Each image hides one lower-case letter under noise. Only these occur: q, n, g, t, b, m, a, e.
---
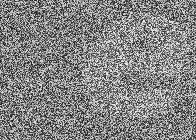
e
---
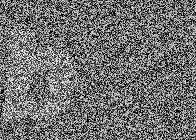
b
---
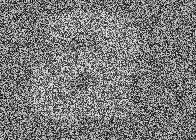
a
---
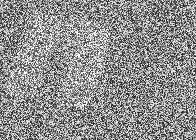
n
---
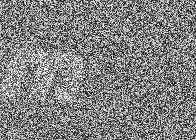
m
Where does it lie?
middle left
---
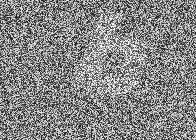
b
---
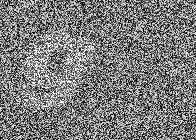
g
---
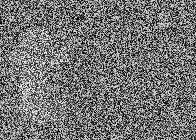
t
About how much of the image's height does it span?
two thirds
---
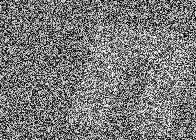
n
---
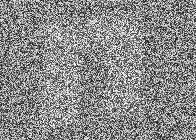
n
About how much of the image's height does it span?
nearly all
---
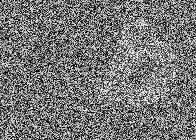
b
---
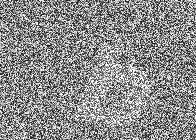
b
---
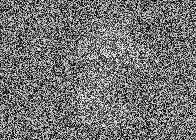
t
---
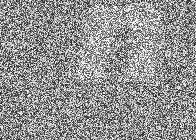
n
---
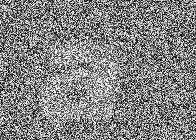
a
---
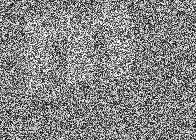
m
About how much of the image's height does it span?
two thirds
